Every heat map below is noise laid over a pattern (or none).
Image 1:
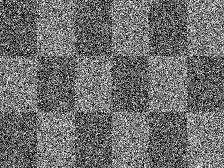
a checkerboard
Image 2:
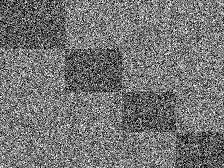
blocks along the diagonal
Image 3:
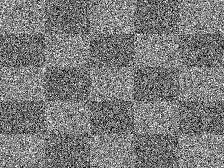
a checkerboard
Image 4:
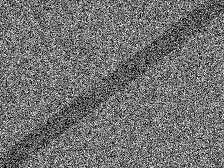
a diagonal band
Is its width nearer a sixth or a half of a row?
a sixth
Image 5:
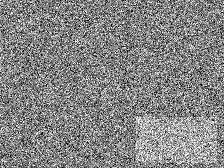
one block
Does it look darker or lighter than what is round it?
lighter
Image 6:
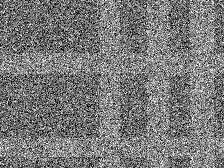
bands of rows crossing bands of columns
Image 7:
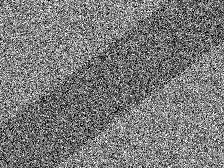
a diagonal band
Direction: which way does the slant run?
bottom left to top right
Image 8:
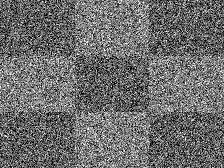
a checkerboard
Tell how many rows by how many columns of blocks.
3 by 3
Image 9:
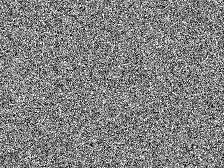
only noise
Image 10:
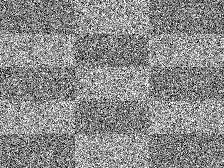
a checkerboard
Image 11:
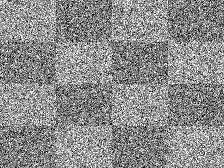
a checkerboard
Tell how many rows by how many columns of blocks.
4 by 4
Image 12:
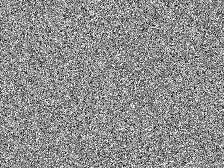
only noise
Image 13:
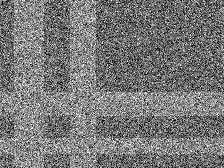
bands of rows crossing bands of columns
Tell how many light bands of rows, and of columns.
2 and 2
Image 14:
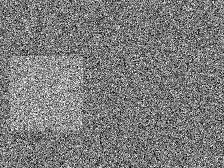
one block
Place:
middle left
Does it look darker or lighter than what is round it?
lighter
